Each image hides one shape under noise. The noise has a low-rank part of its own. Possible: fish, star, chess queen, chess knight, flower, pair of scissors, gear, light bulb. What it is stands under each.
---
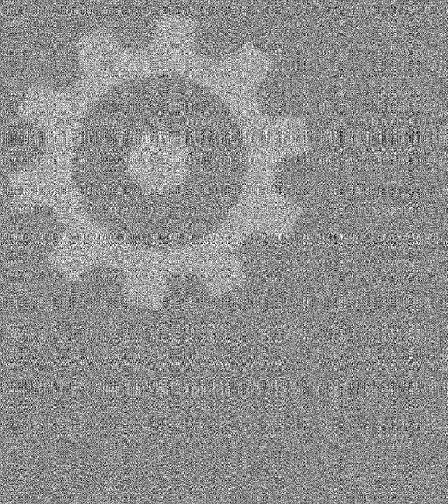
gear
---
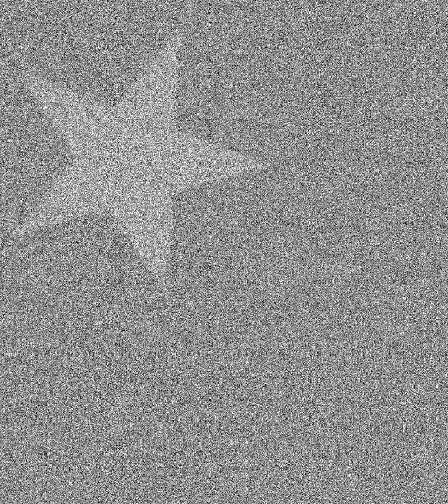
star
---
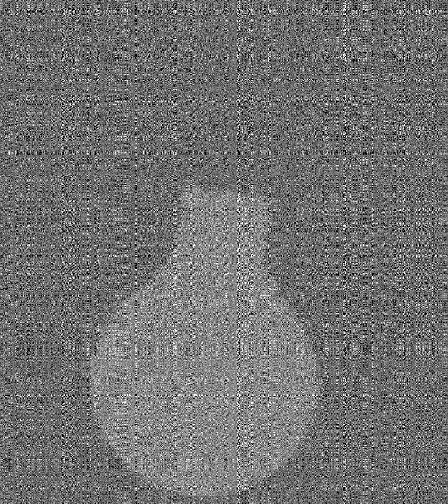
light bulb
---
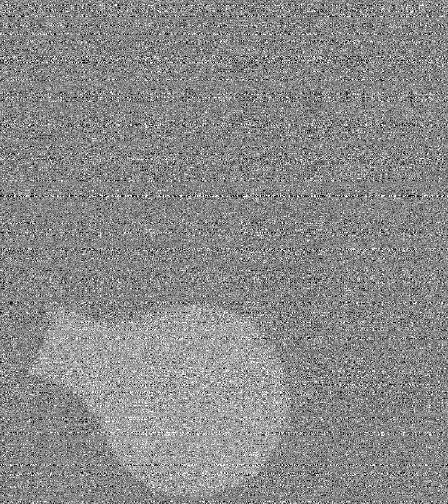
light bulb
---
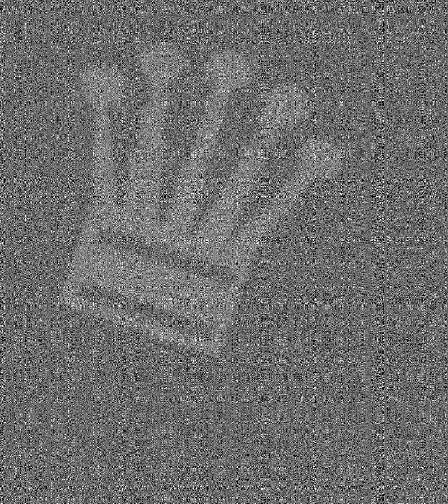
chess queen
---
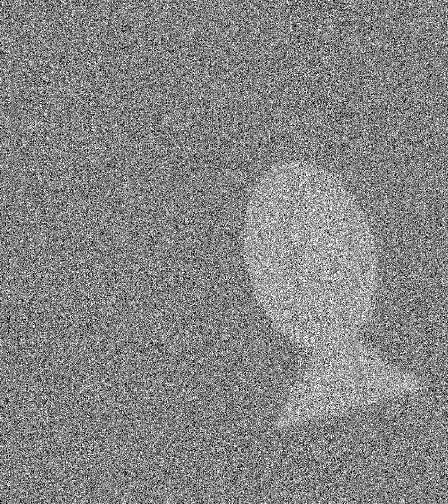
fish
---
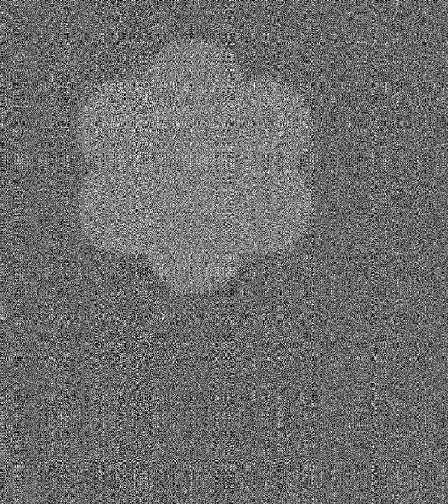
flower
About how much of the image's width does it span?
half
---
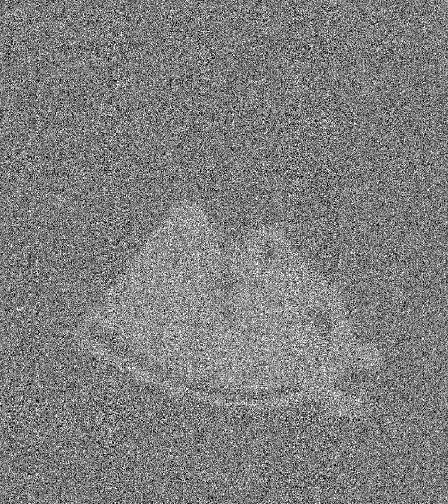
chess knight
